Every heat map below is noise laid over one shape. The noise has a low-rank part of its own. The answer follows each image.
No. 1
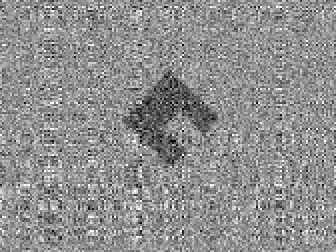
dark square with a notch, centre
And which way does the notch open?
down and right
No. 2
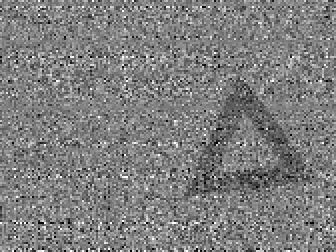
dark triangle frame
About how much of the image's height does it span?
half
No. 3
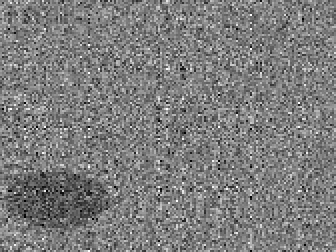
dark ellipse, bottom left
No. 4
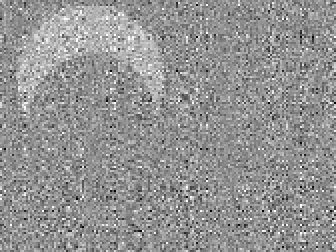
light crescent
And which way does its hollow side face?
down
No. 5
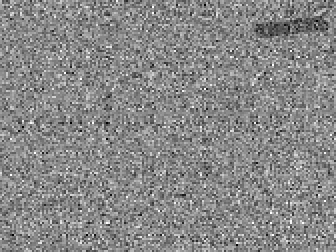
dark bar, top right
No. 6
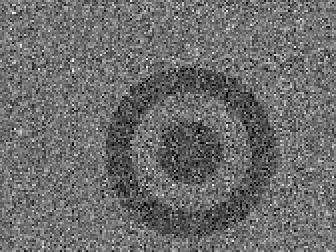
dark bullseye
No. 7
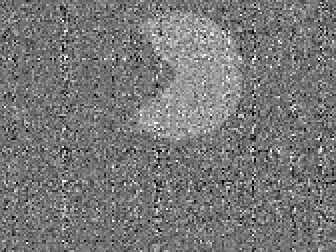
light disc with a wedge cut out
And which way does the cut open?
left
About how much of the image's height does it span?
half
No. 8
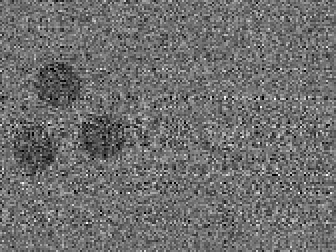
dark three dots, middle left
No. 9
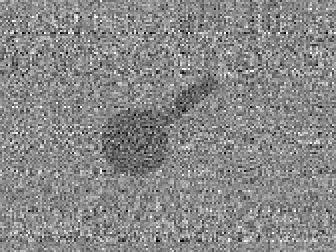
dark lollipop, centre
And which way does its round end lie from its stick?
down and left
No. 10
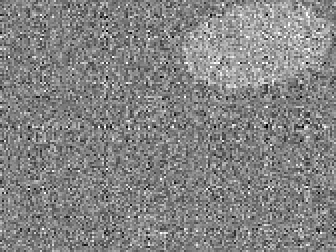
light ellipse, top right
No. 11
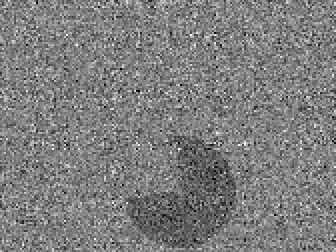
dark disc with a wedge cut out, bottom middle
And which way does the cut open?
up and left
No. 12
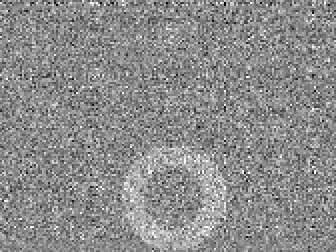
light ring, bottom middle
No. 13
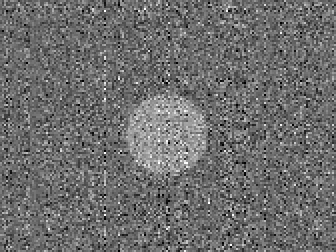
light disc, centre
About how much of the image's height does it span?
a third
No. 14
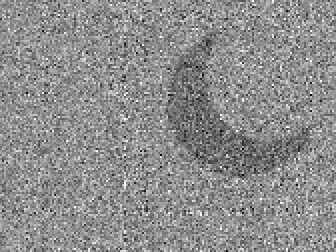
dark crescent
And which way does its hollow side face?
up and right
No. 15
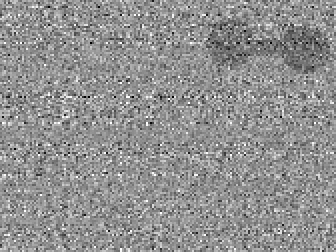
dark dumbbell, top right
